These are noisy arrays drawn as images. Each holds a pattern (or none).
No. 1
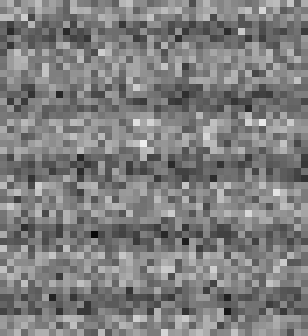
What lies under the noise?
horizontal stripes
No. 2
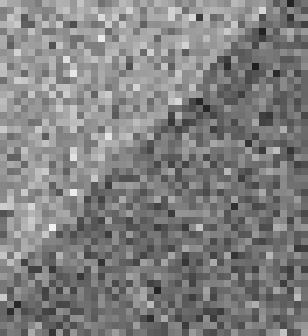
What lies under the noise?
a sharp edge
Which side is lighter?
top left
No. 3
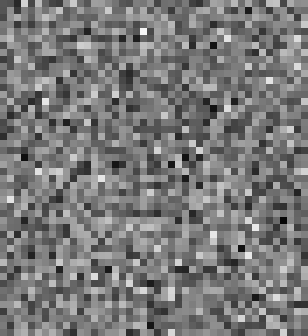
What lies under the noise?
only noise
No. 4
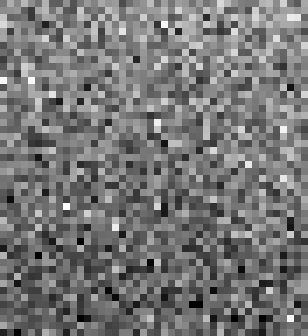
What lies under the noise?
a smooth slope
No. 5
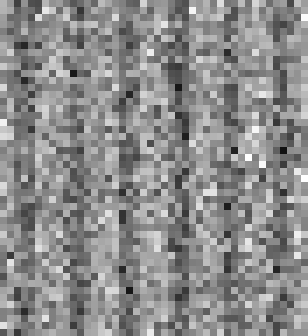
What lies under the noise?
vertical stripes
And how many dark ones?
6
